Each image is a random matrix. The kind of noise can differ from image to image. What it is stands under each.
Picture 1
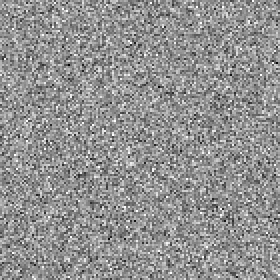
independent entries
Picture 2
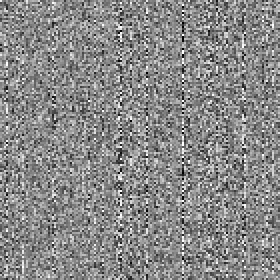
columns of uneven size
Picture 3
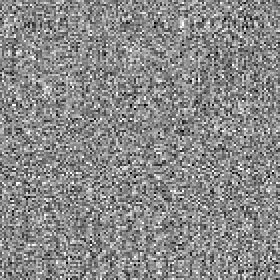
low rank plus noise
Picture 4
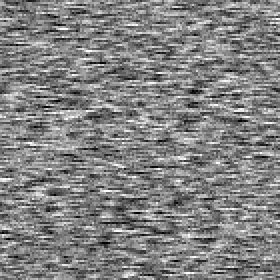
streaked along the rows
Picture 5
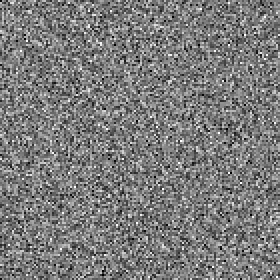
independent entries
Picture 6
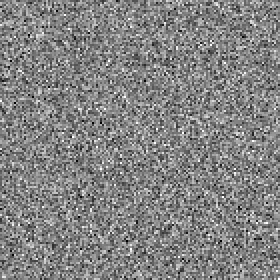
independent entries
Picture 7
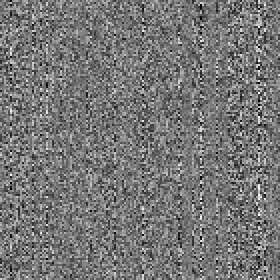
columns of uneven size
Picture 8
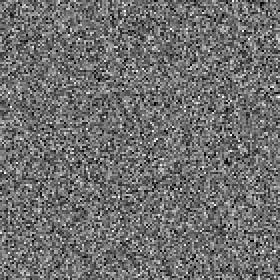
independent entries
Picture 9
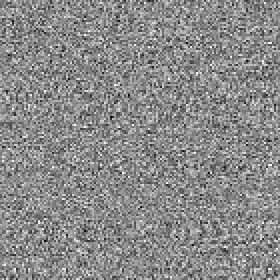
low rank plus noise
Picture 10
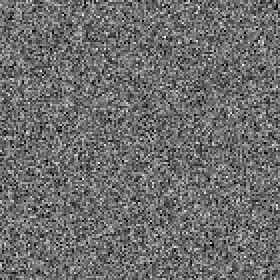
independent entries
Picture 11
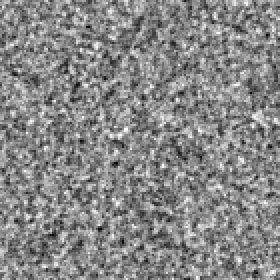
blotchy
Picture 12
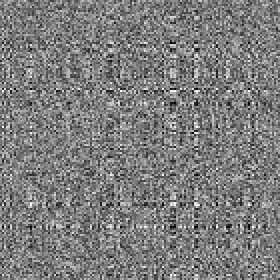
low rank plus noise
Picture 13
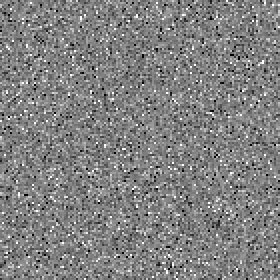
heavy tails
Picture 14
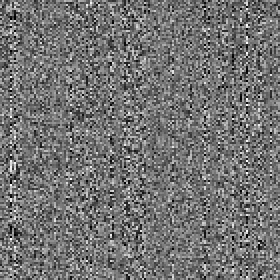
columns of uneven size
